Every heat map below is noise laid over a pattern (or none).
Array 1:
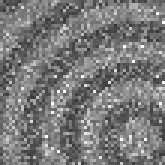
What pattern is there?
rings round one point
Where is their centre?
bottom right
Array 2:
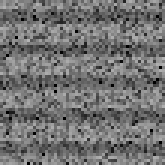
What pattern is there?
horizontal stripes
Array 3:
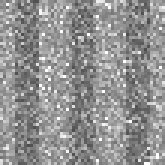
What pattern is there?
vertical stripes
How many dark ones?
3
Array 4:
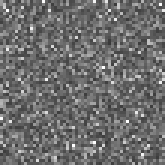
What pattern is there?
only noise
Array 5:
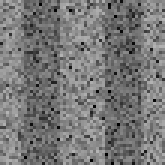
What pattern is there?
vertical stripes
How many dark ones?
2
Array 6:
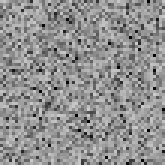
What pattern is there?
only noise
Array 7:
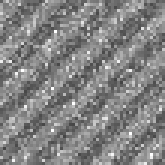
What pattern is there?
diagonal stripes
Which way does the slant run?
bottom left to top right
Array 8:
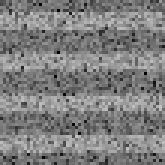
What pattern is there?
horizontal stripes
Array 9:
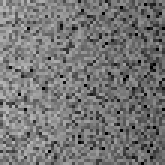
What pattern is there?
a smooth slope
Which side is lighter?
left
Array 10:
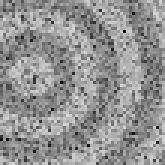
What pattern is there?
rings round one point
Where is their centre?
middle left
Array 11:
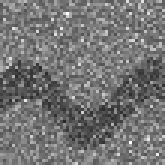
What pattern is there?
a wavy band
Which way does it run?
left to right
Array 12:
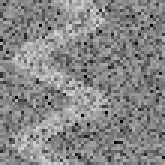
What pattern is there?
a wavy band
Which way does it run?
top to bottom
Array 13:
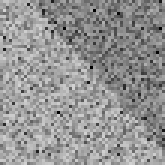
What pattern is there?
a sharp edge
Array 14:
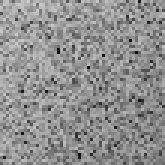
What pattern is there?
a smooth slope
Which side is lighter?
top left
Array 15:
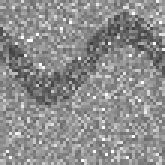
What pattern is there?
a wavy band
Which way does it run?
left to right
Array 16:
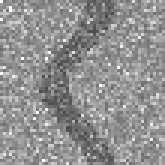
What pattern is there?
a wavy band
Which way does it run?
top to bottom
